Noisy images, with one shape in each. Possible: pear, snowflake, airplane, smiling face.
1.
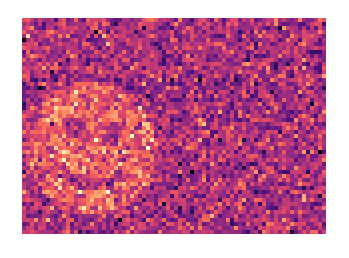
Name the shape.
smiling face
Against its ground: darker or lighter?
lighter
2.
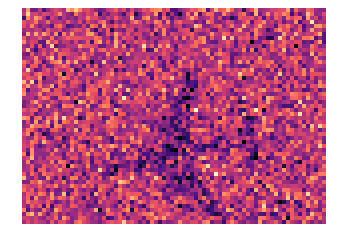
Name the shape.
airplane
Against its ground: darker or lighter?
darker
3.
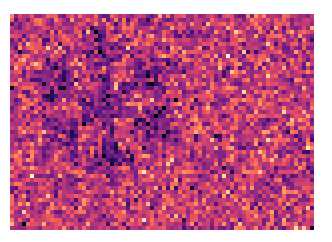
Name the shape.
snowflake
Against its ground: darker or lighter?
darker
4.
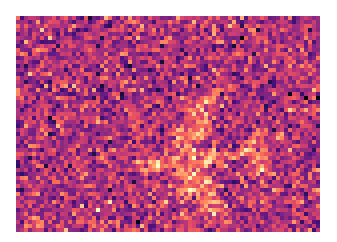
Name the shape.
airplane
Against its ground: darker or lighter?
lighter
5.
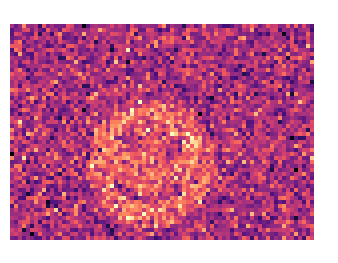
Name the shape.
smiling face
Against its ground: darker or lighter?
lighter
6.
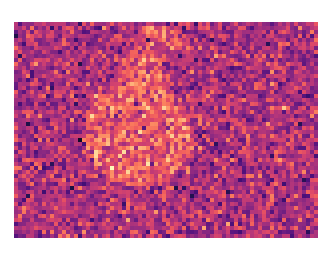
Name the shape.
pear
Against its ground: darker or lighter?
lighter
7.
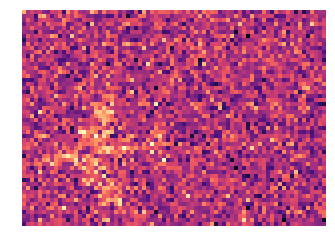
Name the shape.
airplane
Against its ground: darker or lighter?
lighter
